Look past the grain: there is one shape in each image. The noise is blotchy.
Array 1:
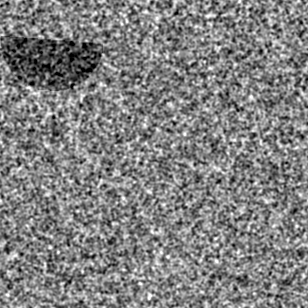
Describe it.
dark half disc, top left
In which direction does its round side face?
down
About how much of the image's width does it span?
a third
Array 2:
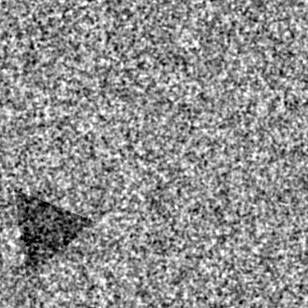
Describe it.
dark triangle, bottom left
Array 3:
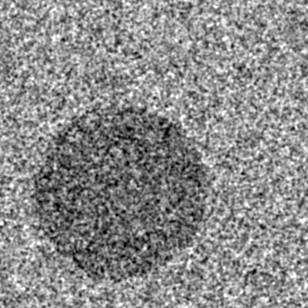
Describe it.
dark disc
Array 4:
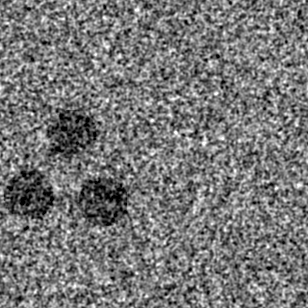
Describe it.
dark three dots, middle left
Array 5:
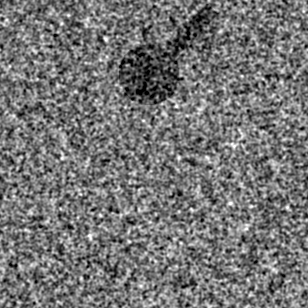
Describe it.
dark lollipop, top middle
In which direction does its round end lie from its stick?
down and left
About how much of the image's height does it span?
a third
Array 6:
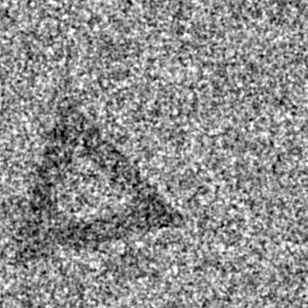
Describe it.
dark triangle frame
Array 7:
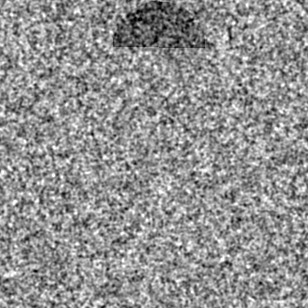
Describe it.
dark half disc, top middle
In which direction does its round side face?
up
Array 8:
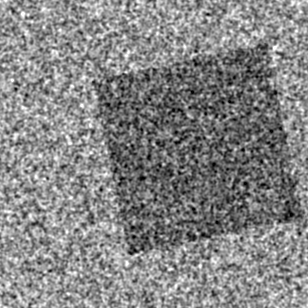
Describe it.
dark square
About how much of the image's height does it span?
two thirds
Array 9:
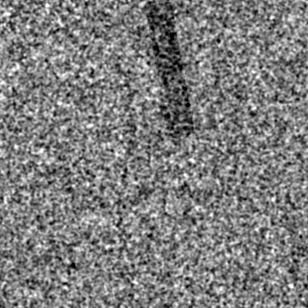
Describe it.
dark bar, top middle
